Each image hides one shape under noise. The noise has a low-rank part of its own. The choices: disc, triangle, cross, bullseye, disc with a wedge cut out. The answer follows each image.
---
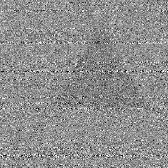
triangle
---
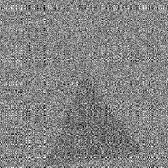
triangle
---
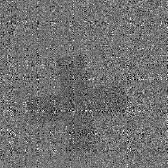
cross
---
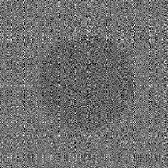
disc
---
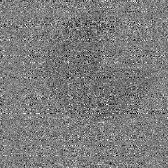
disc with a wedge cut out
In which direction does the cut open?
up and right
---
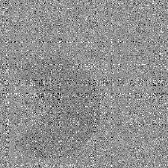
disc with a wedge cut out
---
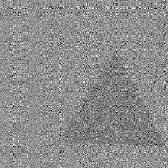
triangle
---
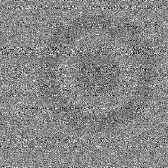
bullseye
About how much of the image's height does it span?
two thirds
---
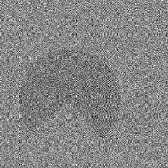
disc with a wedge cut out
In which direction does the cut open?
down
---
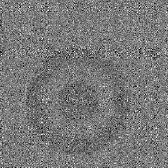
bullseye
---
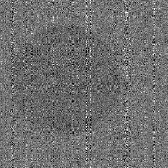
disc
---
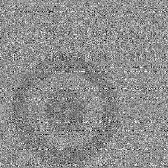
bullseye
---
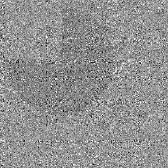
disc with a wedge cut out
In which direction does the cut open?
up and left
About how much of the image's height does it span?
two thirds
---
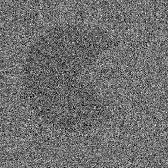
disc with a wedge cut out
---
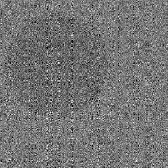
disc
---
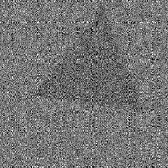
triangle
